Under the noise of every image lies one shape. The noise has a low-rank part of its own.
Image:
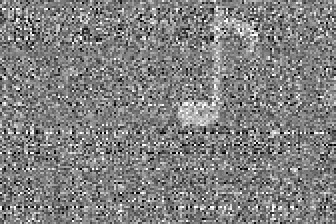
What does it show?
light musical note
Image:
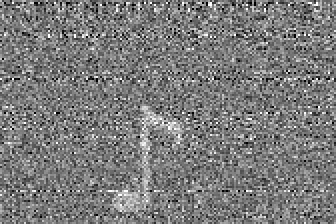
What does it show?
light musical note
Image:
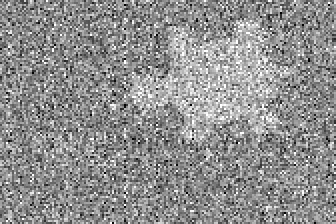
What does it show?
light turtle
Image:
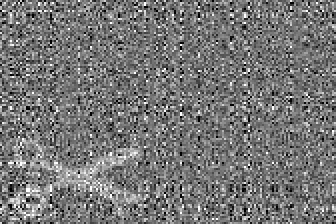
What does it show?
light pair of scissors, bottom left
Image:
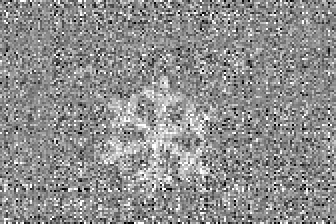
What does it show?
light snowflake
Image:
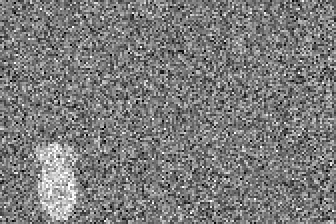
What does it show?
light footprint, bottom left
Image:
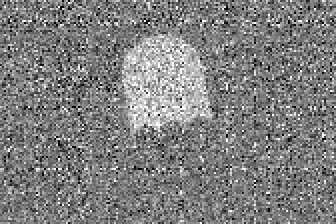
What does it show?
light ghost
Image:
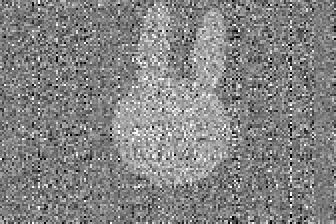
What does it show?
light rabbit's head
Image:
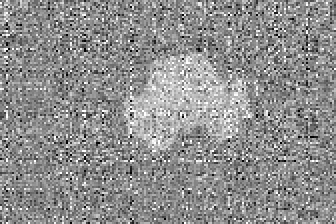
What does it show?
light car, centre
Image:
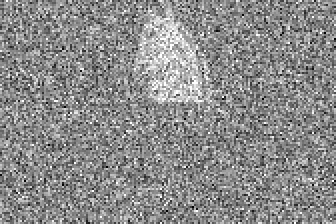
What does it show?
light chess knight, top middle
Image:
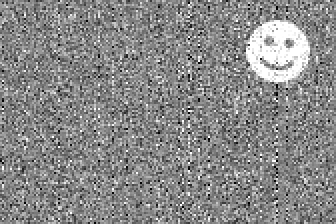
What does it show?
light smiling face, top right
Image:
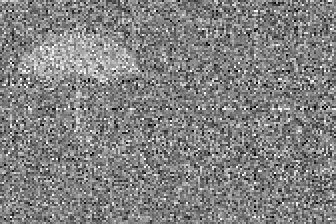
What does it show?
light umbrella
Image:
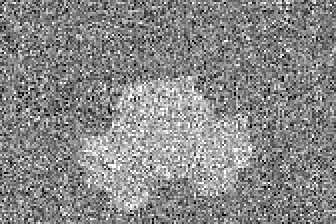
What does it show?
light car
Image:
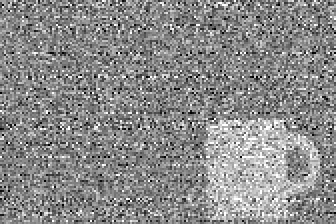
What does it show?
light cup, bottom right
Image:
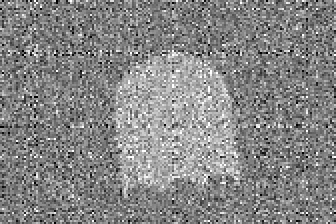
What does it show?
light ghost
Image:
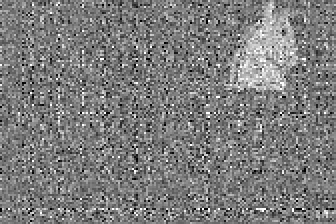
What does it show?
light chess knight, top right
